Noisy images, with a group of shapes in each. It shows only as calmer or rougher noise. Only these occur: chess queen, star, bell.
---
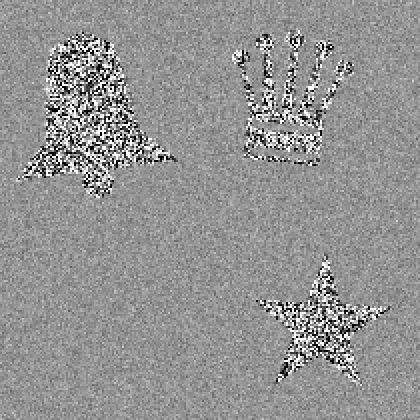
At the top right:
chess queen
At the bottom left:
nothing
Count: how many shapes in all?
3
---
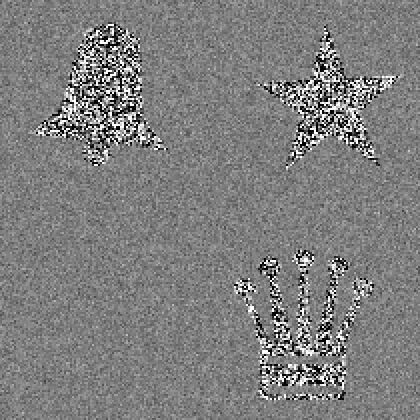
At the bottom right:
chess queen
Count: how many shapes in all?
3
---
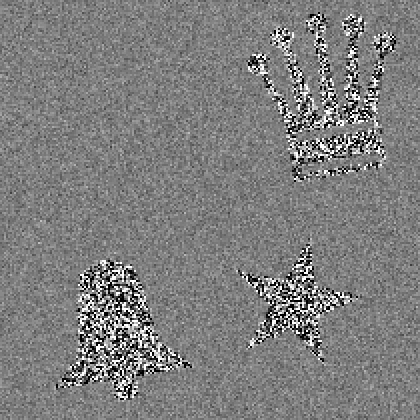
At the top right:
chess queen
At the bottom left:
bell
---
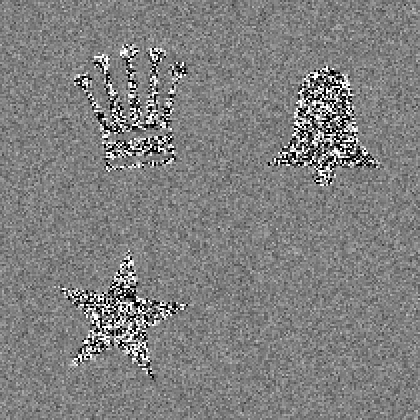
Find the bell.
top right
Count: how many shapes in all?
3
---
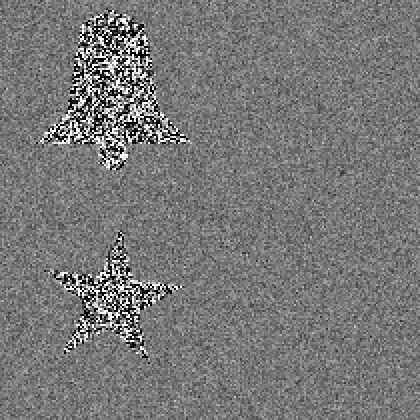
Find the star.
bottom left
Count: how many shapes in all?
2
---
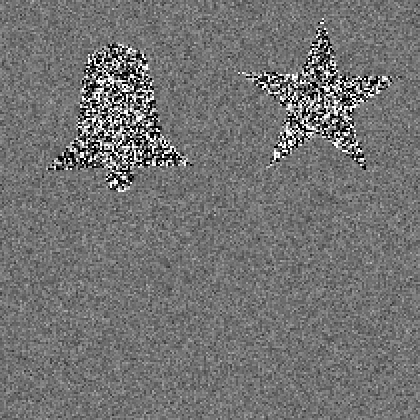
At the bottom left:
nothing
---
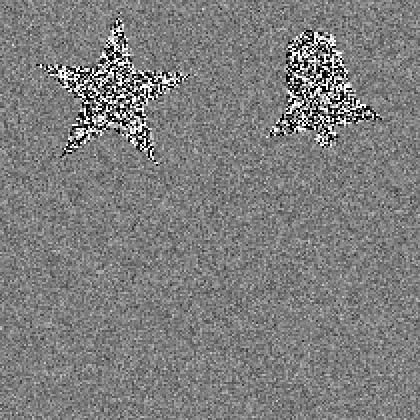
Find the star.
top left
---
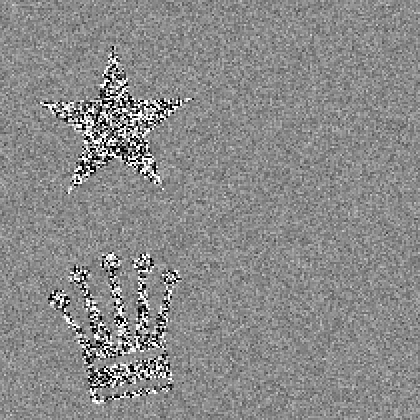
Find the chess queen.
bottom left
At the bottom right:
nothing
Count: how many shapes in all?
2
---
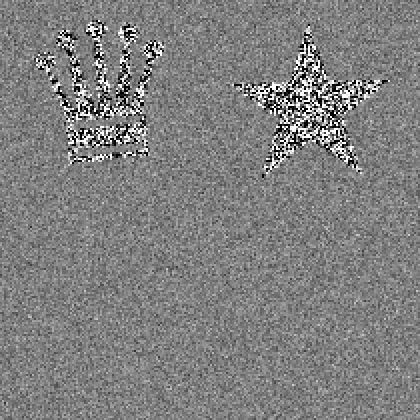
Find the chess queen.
top left
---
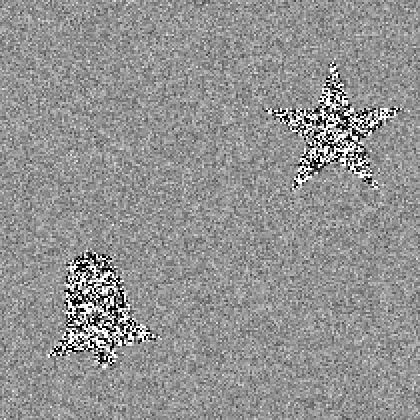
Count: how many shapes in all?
2
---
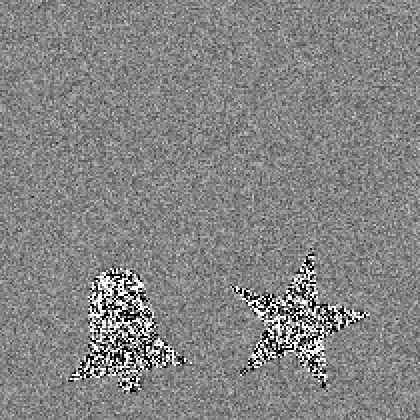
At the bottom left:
bell
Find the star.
bottom right
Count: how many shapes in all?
2
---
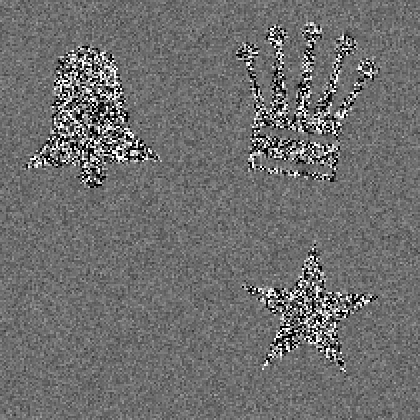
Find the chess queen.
top right
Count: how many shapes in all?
3
